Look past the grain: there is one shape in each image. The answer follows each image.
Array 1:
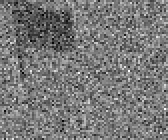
dark flag
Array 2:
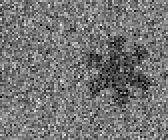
dark asterisk
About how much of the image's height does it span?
half
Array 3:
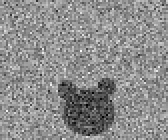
dark bear's head, bottom middle
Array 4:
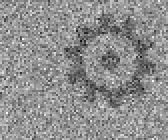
dark gear
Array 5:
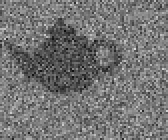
dark teapot
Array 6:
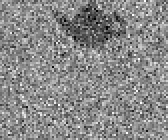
dark teapot, top middle
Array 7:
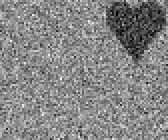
dark heart, top right
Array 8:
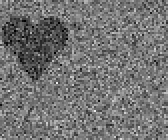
dark heart
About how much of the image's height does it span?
half
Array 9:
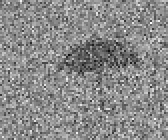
dark umbrella
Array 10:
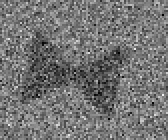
dark bow tie
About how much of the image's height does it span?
two thirds
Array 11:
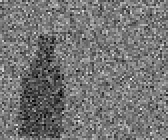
dark bottle
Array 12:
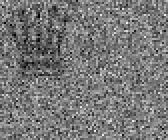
dark chess queen
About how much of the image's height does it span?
half
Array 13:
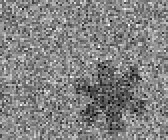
dark asterisk
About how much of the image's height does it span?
half
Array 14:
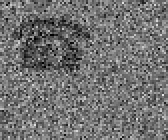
dark telephone
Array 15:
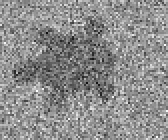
dark turtle
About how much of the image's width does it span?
two thirds
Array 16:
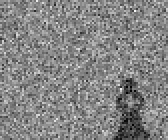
dark chess bishop, bottom right
